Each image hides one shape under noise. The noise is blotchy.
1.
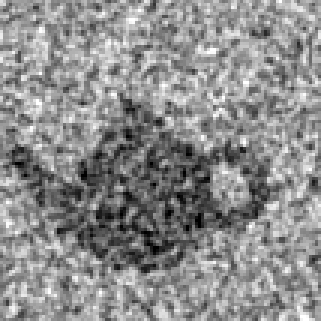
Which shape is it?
teapot
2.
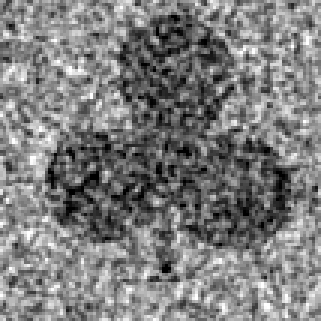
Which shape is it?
club
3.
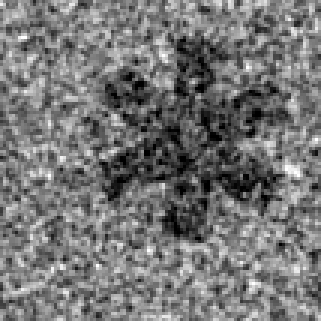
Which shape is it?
asterisk
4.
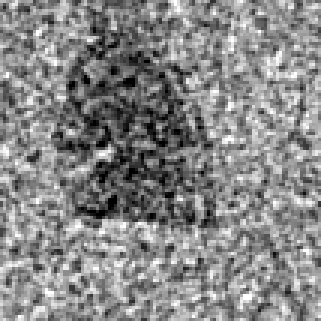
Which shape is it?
chess knight
